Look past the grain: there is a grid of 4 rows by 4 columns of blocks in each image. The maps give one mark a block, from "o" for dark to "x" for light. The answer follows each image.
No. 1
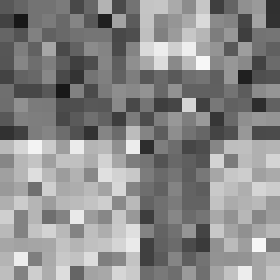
ooxo
oooo
xxox
xxox
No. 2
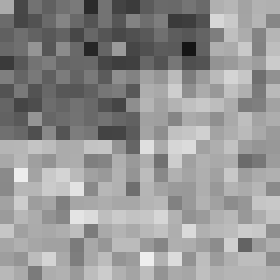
ooox
ooxx
xxxx
xxxx
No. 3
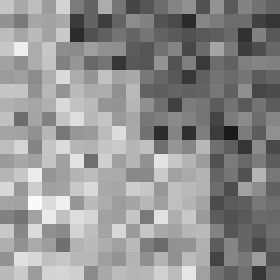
xooo
xxoo
xxxo
xxxo
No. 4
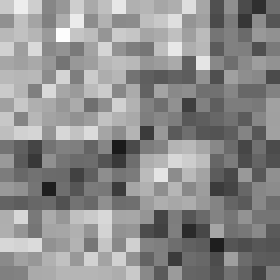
xxxo
xxoo
ooxo
xxoo
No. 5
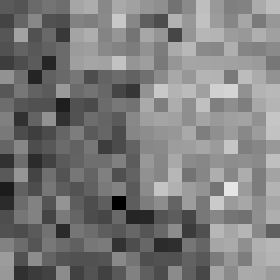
oxxx
ooxx
ooxx
ooox
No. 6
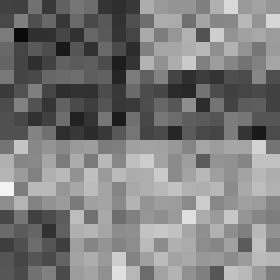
ooxx
oooo
xxxx
oxxx
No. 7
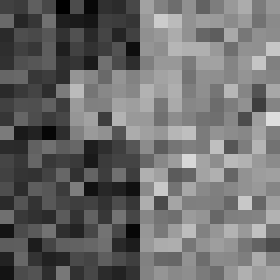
ooxx
oxxx
ooxx
ooxx
